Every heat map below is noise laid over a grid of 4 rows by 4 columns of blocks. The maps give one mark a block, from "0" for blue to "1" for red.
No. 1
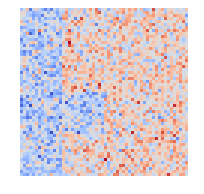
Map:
0 1 1 1
0 1 1 1
0 0 1 1
0 1 1 1
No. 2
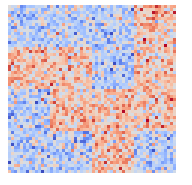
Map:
0 0 0 1
1 1 0 1
0 1 1 1
0 0 1 0
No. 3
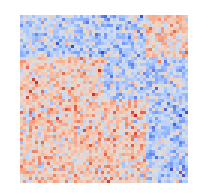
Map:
0 0 0 1
1 1 0 0
1 1 1 0
1 1 1 0
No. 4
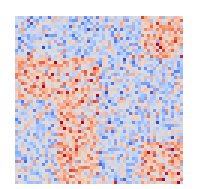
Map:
0 0 0 1
1 1 0 0
0 1 0 0
0 1 0 1
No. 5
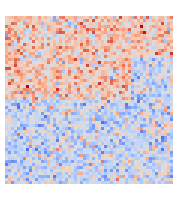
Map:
1 1 1 1
1 1 1 0
0 0 0 0
0 0 0 0
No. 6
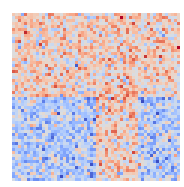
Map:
1 1 1 1
1 1 1 1
0 0 1 0
0 0 1 0
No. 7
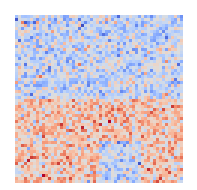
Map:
0 0 0 0
0 0 0 0
1 1 1 1
1 1 0 1
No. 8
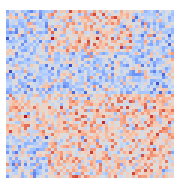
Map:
0 1 1 0
0 0 0 0
1 1 1 1
0 1 1 1
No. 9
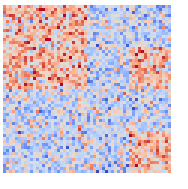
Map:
1 1 0 0
1 1 0 1
0 0 0 0
0 0 0 1
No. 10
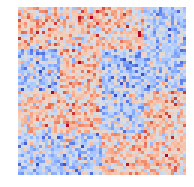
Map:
1 1 1 0
0 1 0 0
1 1 0 1
0 0 1 1
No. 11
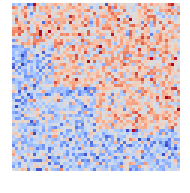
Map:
1 1 1 1
0 1 1 1
0 0 1 1
0 0 0 0
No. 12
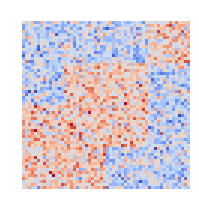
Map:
0 0 0 1
0 1 1 0
1 1 1 0
1 1 0 0
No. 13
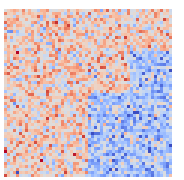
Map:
1 1 1 1
1 1 1 0
1 1 0 0
1 1 0 0
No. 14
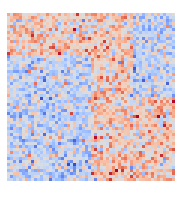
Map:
1 1 1 0
0 0 1 0
0 0 1 1
0 0 1 1
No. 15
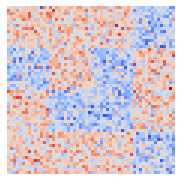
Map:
1 1 1 0
0 1 0 1
1 0 0 1
1 1 1 0
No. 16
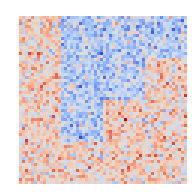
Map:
1 0 0 0
1 0 0 1
1 0 1 1
1 1 1 1
